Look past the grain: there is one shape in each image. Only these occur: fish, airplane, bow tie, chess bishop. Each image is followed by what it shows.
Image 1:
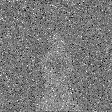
chess bishop
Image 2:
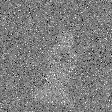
chess bishop
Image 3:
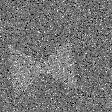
bow tie
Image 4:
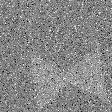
bow tie
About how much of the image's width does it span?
two thirds
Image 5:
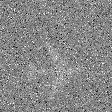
airplane
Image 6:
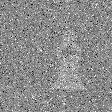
chess bishop
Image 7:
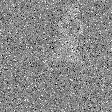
chess bishop
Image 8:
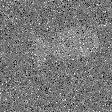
fish
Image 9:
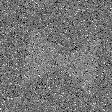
bow tie
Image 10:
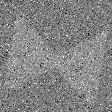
bow tie
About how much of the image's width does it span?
nearly all
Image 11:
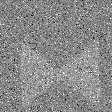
bow tie
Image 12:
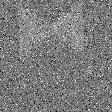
bow tie
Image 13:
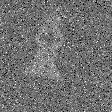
chess bishop
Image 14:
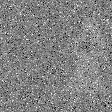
chess bishop
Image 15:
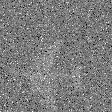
airplane
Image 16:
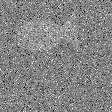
fish
